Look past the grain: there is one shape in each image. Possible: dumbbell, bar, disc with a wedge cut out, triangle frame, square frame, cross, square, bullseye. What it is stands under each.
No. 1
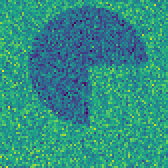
disc with a wedge cut out
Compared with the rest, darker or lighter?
darker
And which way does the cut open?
down and right
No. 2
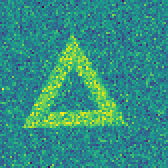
triangle frame
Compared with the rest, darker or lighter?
lighter
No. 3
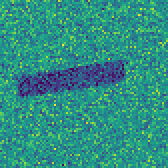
bar
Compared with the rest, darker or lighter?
darker
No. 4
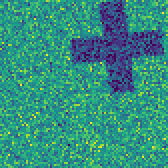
cross
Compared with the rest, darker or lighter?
darker
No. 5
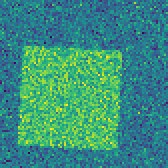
square
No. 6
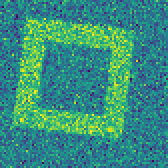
square frame
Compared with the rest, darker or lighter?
lighter
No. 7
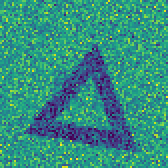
triangle frame
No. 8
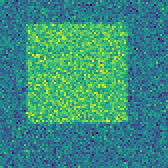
square
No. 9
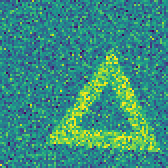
triangle frame
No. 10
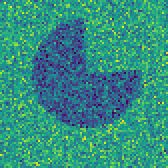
disc with a wedge cut out
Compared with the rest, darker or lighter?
darker
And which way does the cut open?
up and right
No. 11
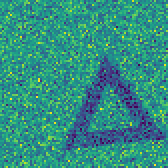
triangle frame
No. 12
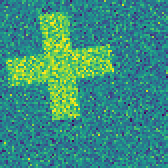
cross
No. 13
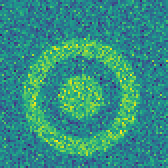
bullseye
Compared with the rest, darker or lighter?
lighter
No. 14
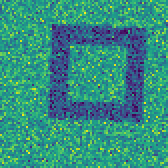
square frame
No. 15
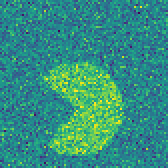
disc with a wedge cut out
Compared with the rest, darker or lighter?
lighter
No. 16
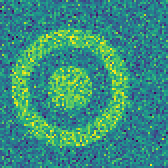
bullseye
